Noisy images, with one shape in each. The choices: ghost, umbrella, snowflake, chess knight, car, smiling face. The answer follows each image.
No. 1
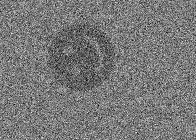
smiling face
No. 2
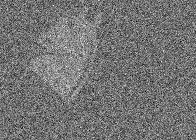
chess knight
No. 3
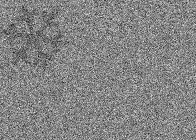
snowflake
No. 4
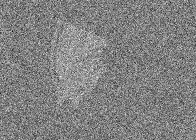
chess knight
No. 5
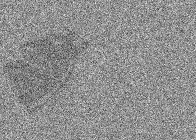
chess knight
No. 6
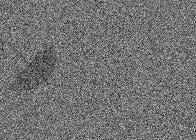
umbrella
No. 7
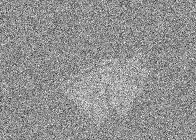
chess knight
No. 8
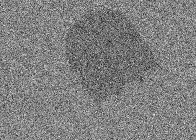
ghost
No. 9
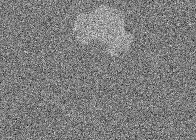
car
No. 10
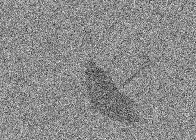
umbrella
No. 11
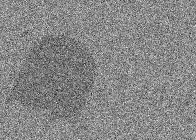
ghost
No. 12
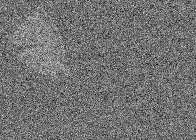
chess knight
